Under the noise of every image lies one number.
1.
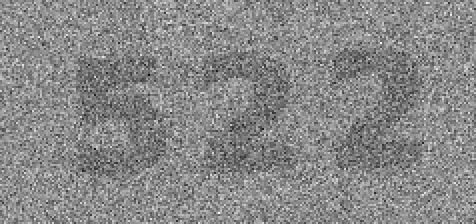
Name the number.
522
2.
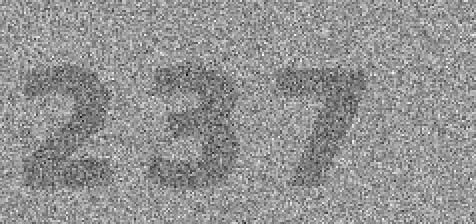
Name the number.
237
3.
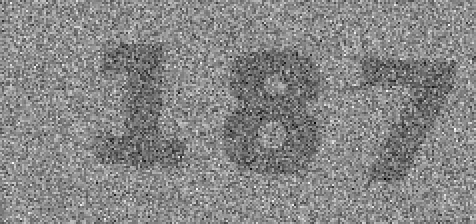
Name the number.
187
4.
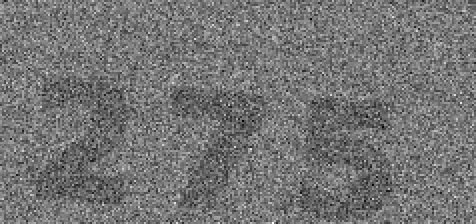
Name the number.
275
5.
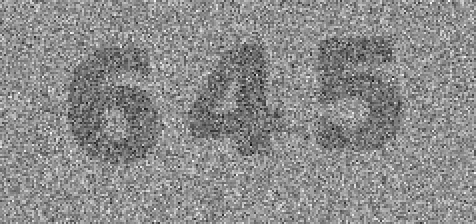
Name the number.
645
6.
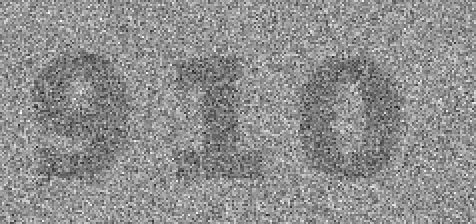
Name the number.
910
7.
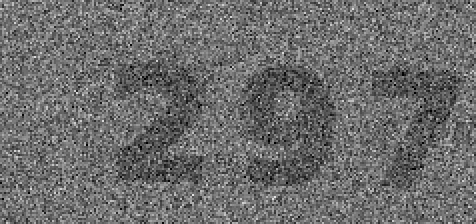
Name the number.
297
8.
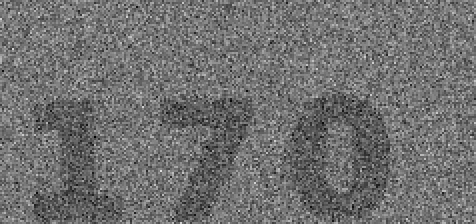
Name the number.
170
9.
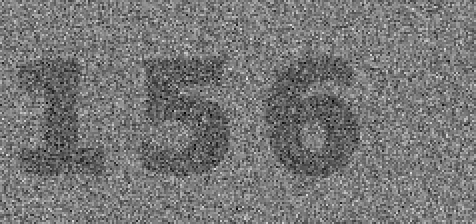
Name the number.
156
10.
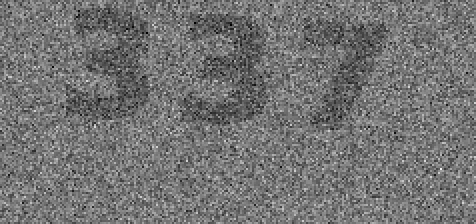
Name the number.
337
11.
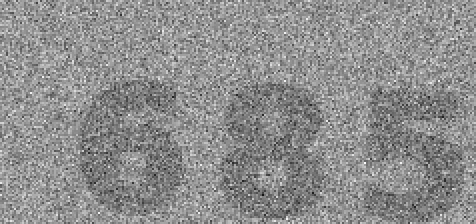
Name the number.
685
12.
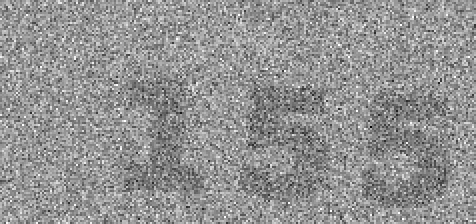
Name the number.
155
